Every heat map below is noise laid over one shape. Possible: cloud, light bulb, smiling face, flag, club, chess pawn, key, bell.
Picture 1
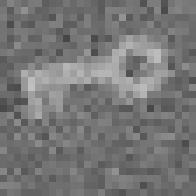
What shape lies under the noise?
key
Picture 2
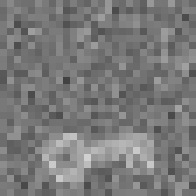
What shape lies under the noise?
key
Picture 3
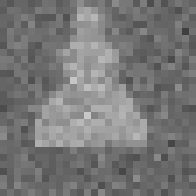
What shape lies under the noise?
chess pawn
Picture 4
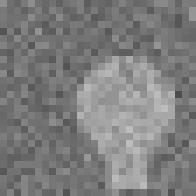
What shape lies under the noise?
light bulb
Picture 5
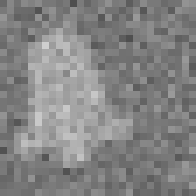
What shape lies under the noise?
bell
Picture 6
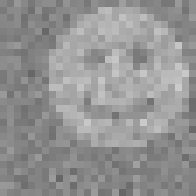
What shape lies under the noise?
smiling face
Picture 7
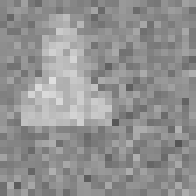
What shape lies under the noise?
chess pawn
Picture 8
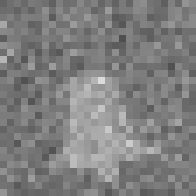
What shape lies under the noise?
bell
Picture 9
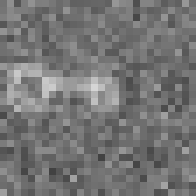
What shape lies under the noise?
key
